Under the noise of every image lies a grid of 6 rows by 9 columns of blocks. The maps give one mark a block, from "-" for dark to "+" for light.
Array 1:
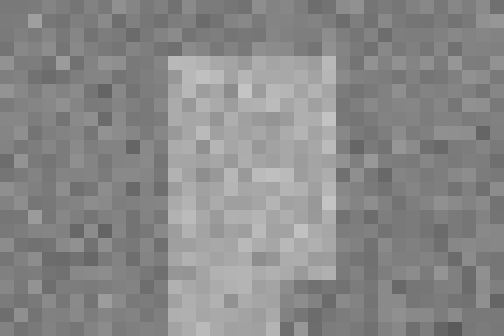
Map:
---------
---+++---
---+++---
---+++---
---+++---
---++----
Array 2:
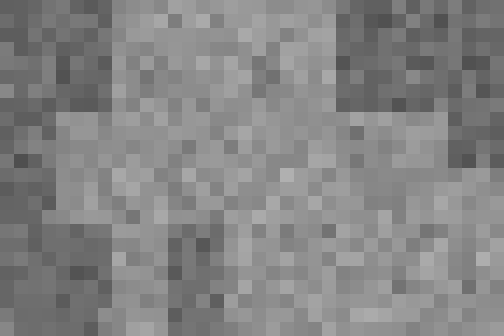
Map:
--++++---
--++++---
-+++++++-
-++++++++
--+-+++++
--+-+++++
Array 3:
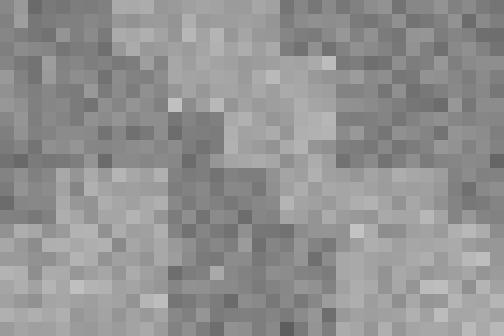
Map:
--+++----
---+++---
----++---
-++--+++-
+++---+++
+++---+++
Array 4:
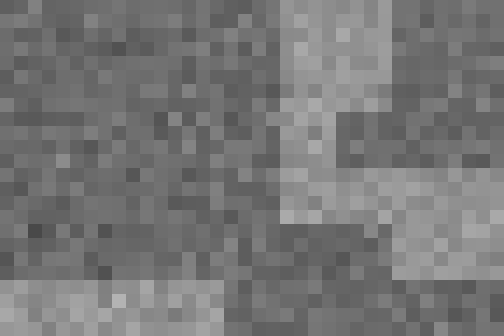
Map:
-----++--
-----++--
-----+---
-----++++
-------++
++++-----
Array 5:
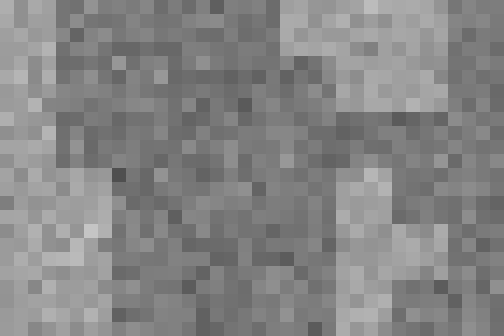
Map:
+----+++-
+-----++-
+--------
++----+--
++----++-
++----+--
